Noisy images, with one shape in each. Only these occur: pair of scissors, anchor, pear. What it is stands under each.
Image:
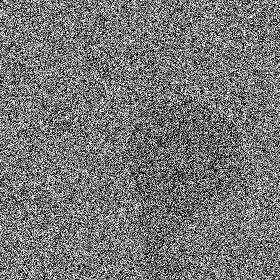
pear
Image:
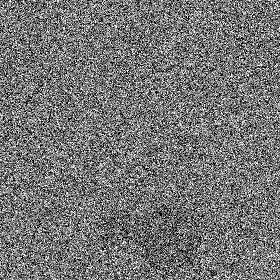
pear
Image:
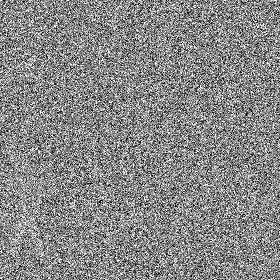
pair of scissors
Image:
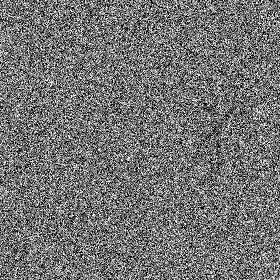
pair of scissors
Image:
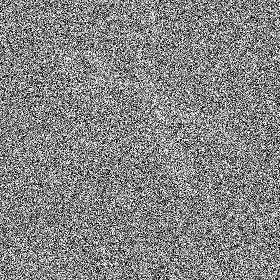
pair of scissors
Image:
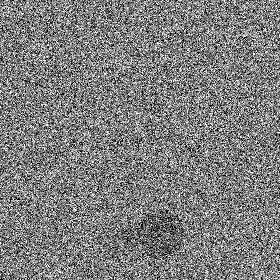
pear
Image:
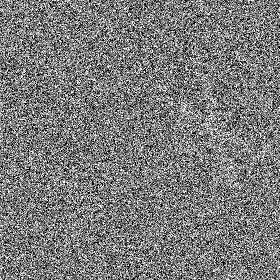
pair of scissors
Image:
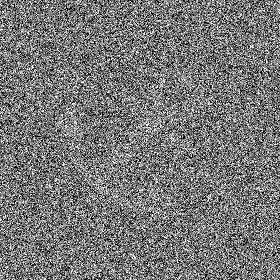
anchor
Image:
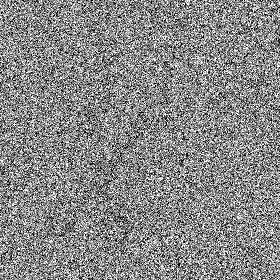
pair of scissors
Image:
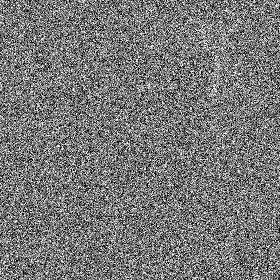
pair of scissors
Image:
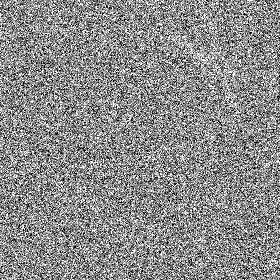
pair of scissors
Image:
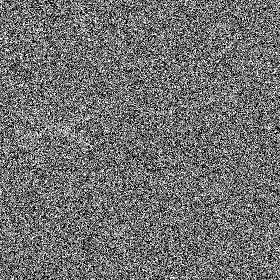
pair of scissors
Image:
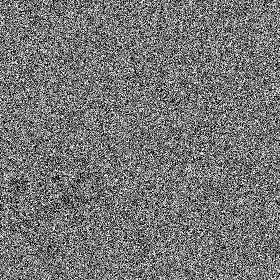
anchor
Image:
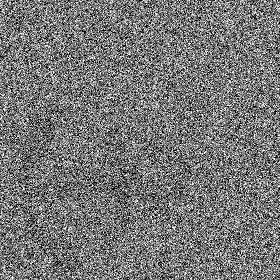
anchor
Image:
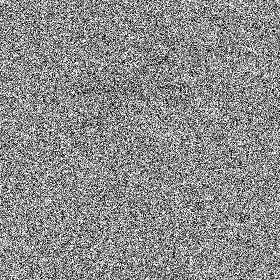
pair of scissors
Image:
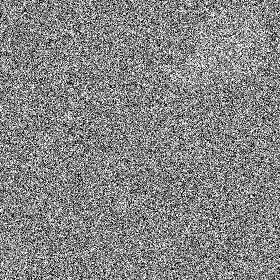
pear
